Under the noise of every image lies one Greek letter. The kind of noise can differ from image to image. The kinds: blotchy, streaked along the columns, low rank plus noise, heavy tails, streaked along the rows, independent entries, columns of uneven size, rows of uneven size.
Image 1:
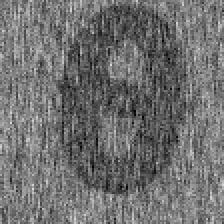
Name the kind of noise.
streaked along the columns
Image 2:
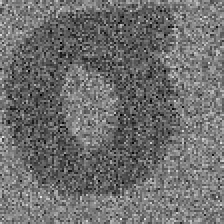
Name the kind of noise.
low rank plus noise
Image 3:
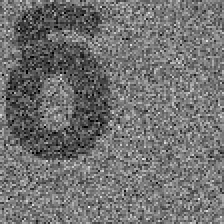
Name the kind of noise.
independent entries
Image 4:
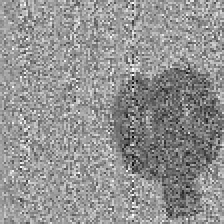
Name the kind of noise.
columns of uneven size
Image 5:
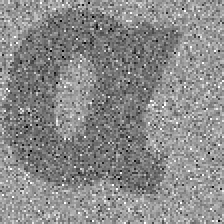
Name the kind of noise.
heavy tails
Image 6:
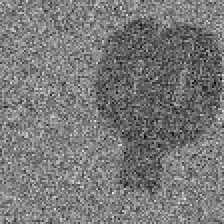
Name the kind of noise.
independent entries
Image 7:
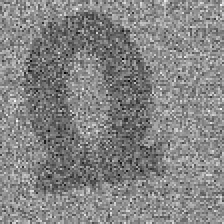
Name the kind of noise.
low rank plus noise
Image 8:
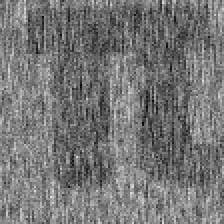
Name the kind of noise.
streaked along the columns
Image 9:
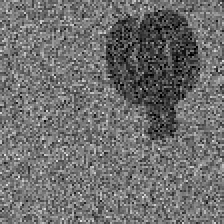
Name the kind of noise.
independent entries
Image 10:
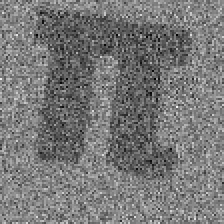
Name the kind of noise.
low rank plus noise
